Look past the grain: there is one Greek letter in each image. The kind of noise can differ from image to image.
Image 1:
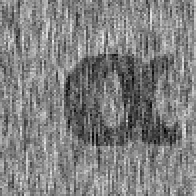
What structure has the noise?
streaked along the columns
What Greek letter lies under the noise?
alpha
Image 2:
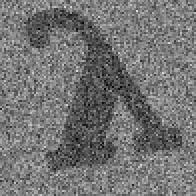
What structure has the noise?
independent entries
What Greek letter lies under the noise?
lambda
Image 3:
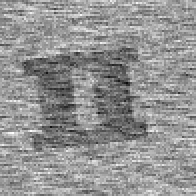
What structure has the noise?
streaked along the rows
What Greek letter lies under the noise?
pi
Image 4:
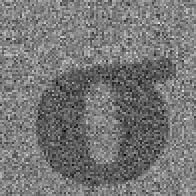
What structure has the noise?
low rank plus noise
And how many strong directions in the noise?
three or four
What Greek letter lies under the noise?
sigma
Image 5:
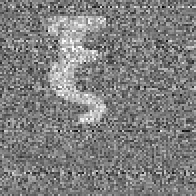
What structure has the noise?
rows of uneven size
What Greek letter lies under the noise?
xi
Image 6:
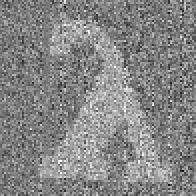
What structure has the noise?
columns of uneven size
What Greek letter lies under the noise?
lambda
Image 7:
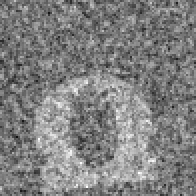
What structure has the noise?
blotchy
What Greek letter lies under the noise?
omega
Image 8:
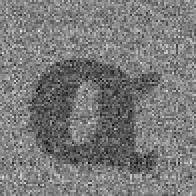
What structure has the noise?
low rank plus noise
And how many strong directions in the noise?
two
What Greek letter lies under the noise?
alpha
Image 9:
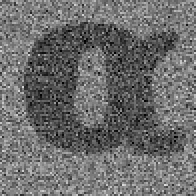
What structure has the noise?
low rank plus noise
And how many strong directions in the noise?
one
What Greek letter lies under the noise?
alpha
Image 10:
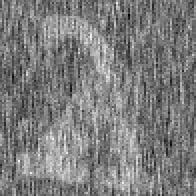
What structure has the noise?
streaked along the columns
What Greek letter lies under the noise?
lambda
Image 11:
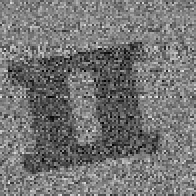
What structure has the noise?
rows of uneven size
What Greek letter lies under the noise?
pi
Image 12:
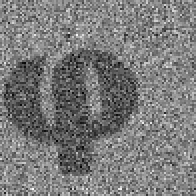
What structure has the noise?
low rank plus noise
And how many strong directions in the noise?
three or four
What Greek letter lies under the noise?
phi
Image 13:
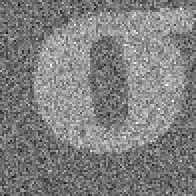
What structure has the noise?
independent entries
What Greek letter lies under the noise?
sigma
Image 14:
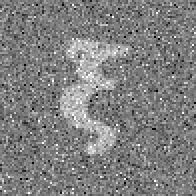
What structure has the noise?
heavy tails
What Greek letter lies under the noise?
xi
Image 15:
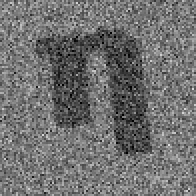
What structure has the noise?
independent entries
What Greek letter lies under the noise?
eta
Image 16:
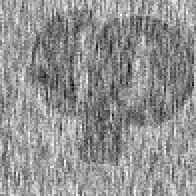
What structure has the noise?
streaked along the columns
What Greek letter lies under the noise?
phi
